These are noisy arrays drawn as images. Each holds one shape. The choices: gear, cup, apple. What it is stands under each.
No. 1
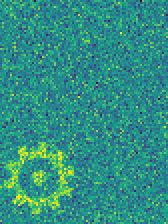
gear
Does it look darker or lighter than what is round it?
lighter
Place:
bottom left
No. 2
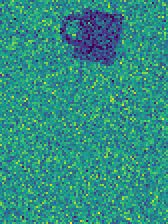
cup
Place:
top middle
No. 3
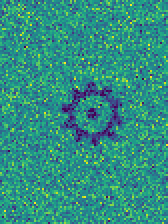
gear
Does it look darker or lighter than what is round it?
darker
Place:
centre
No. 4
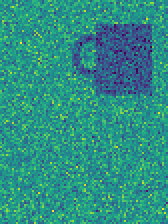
cup
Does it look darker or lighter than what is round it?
darker
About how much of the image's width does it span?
half
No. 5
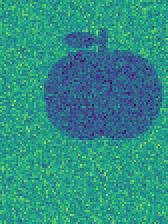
apple
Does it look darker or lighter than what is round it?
darker
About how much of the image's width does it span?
two thirds
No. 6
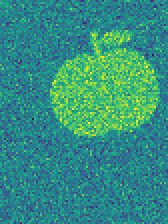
apple
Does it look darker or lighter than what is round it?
lighter
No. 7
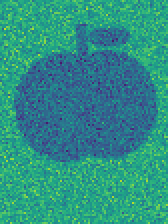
apple
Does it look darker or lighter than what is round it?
darker
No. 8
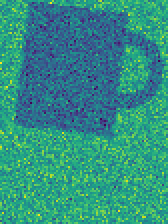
cup
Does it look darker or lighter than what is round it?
darker
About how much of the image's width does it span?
nearly all
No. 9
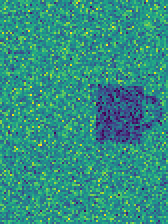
cup
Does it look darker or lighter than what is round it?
darker
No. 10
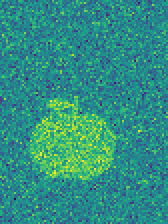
apple
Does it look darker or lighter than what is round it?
lighter
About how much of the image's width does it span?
half
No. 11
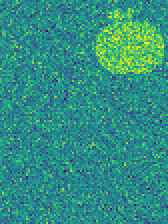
apple
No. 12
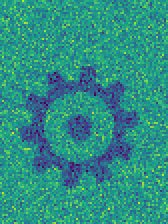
gear
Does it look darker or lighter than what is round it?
darker
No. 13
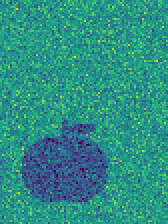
apple
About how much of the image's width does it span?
half
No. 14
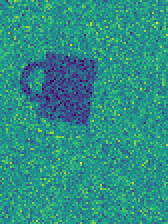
cup
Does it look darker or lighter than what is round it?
darker
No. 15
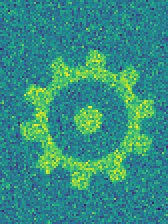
gear
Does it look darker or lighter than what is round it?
lighter
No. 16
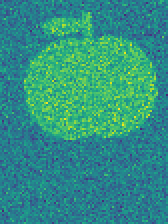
apple
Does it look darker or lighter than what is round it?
lighter
